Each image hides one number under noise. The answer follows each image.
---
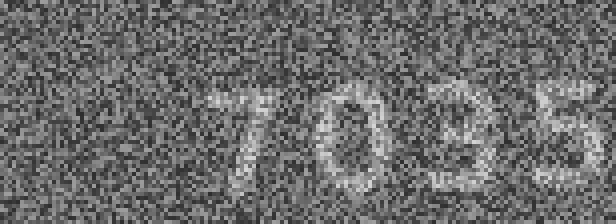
7035
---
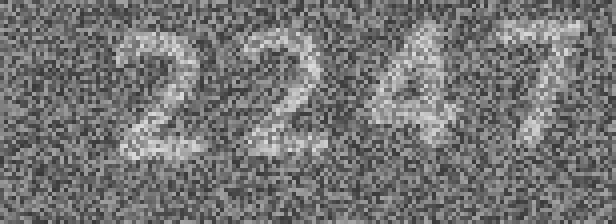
2247
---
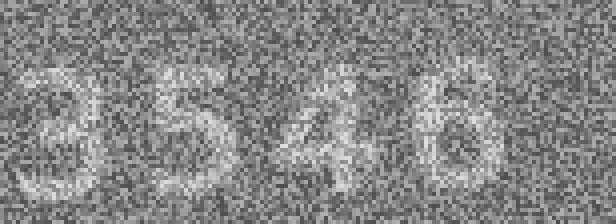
3546
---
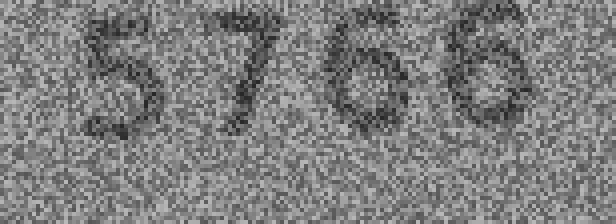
5766
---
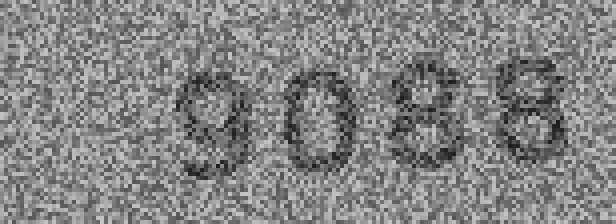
9088
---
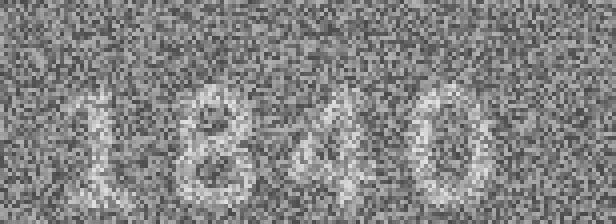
1840
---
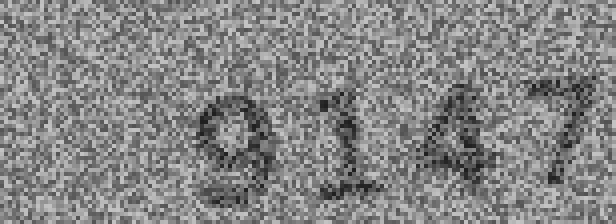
9147
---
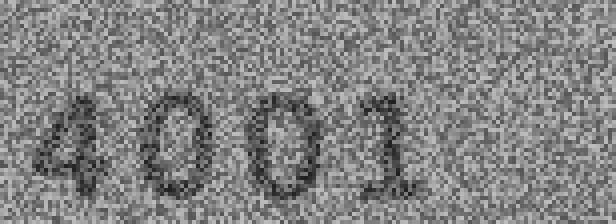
4001
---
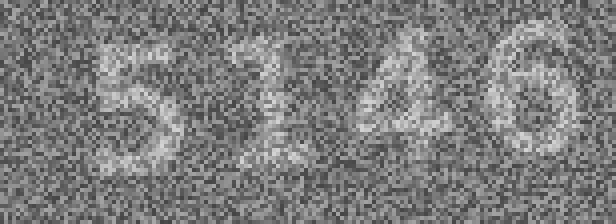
5146
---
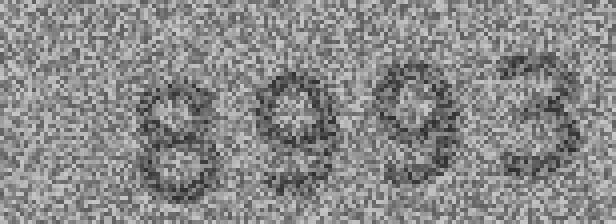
8993
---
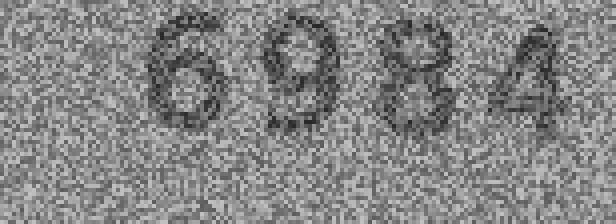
6984
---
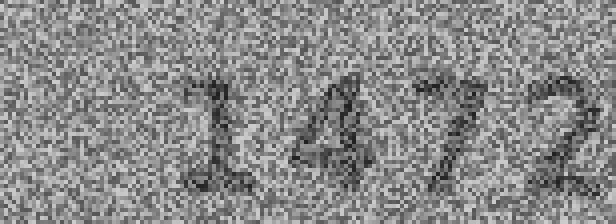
1472
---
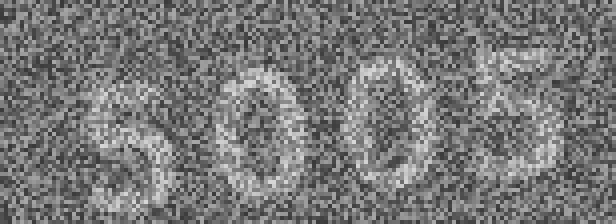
5005
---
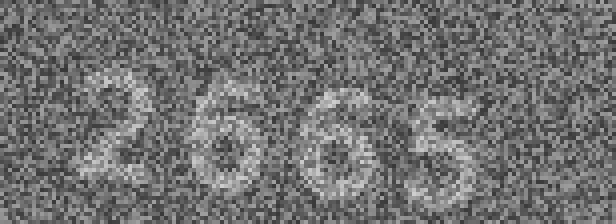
2665
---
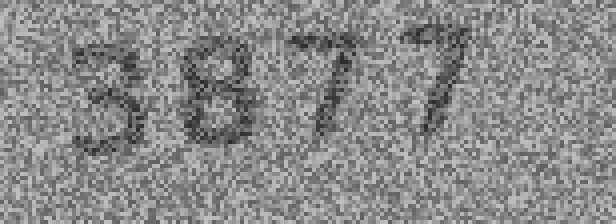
3877
